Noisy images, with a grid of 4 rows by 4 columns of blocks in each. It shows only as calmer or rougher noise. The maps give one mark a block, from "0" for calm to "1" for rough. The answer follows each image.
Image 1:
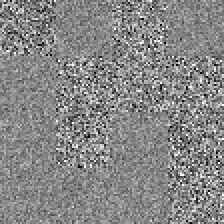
1010
0111
0101
0001
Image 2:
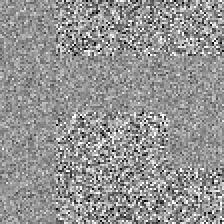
0111
0000
0110
0111
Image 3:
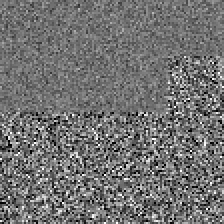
0000
0001
1111
1111
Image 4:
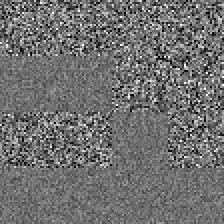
1111
0011
1101
0000
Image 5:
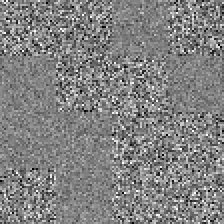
1101
0110
0011
1011
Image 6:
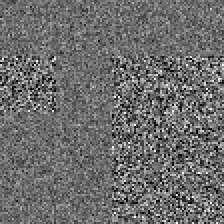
0000
1011
0011
0011
